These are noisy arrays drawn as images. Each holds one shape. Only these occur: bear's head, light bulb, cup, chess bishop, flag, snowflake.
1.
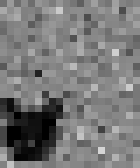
bear's head
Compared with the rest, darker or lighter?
darker
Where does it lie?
bottom left
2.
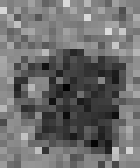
cup
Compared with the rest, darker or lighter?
darker
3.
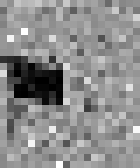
flag
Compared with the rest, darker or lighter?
darker
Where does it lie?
middle left
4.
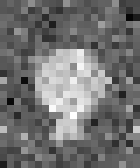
light bulb
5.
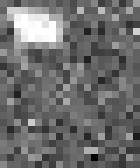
flag
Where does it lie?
top left
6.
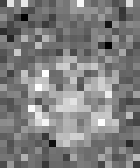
snowflake
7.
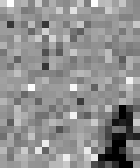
chess bishop
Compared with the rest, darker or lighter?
darker
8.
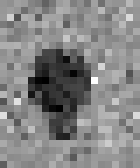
light bulb
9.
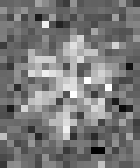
snowflake
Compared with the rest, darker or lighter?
lighter
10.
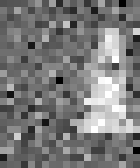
chess bishop
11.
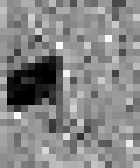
flag
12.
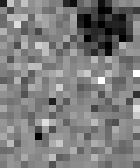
snowflake
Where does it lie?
top right
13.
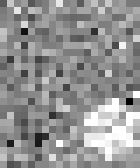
snowflake
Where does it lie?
bottom right
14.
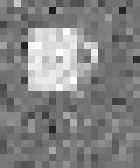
cup
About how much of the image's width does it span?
half
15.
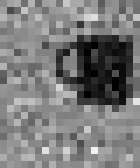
cup
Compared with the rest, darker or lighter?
darker
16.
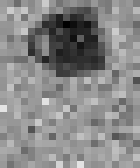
cup
